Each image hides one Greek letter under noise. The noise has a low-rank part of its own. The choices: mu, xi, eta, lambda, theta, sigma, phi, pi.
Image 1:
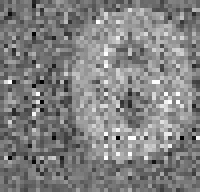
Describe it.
light theta
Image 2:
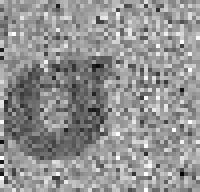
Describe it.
dark sigma
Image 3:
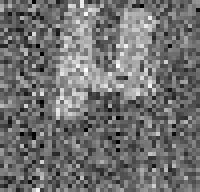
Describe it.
light mu
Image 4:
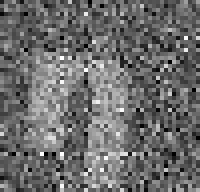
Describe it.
light eta
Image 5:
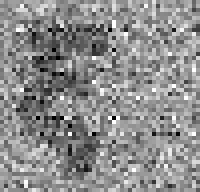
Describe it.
dark xi
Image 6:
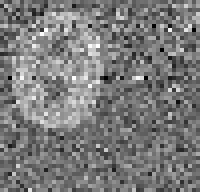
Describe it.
light theta
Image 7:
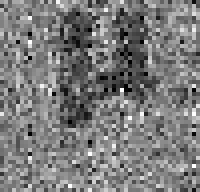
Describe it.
dark mu
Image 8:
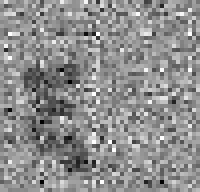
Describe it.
dark xi
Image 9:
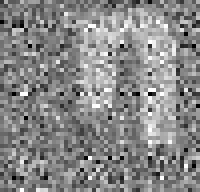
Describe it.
light eta
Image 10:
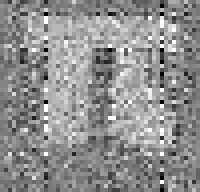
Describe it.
light pi
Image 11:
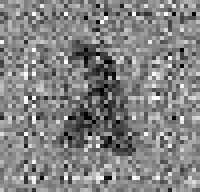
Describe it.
dark lambda
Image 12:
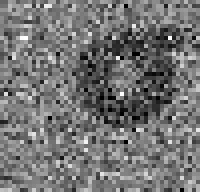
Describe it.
dark sigma
